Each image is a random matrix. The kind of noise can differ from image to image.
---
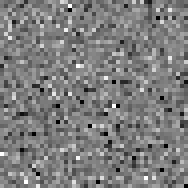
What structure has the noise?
heavy tails
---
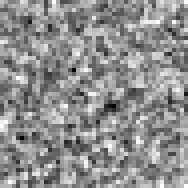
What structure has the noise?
blotchy
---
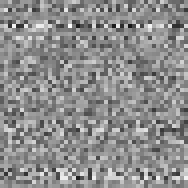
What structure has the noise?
rows of uneven size
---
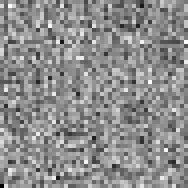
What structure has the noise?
low rank plus noise
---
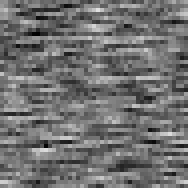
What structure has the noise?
streaked along the rows
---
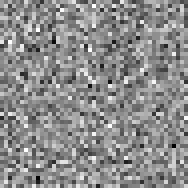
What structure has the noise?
low rank plus noise
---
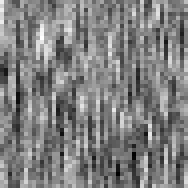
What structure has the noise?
streaked along the columns
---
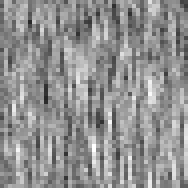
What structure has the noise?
streaked along the columns
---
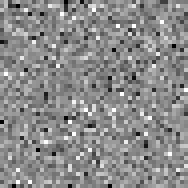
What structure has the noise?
heavy tails
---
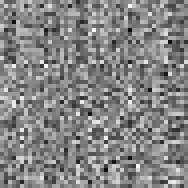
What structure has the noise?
low rank plus noise
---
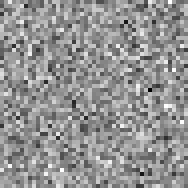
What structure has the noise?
independent entries
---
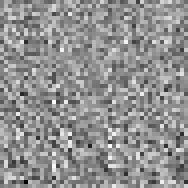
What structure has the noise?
low rank plus noise
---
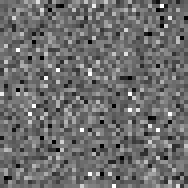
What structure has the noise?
heavy tails
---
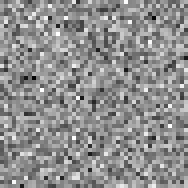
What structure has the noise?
independent entries
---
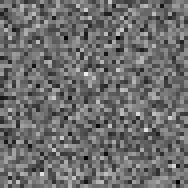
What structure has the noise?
independent entries
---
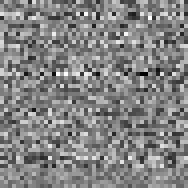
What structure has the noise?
rows of uneven size
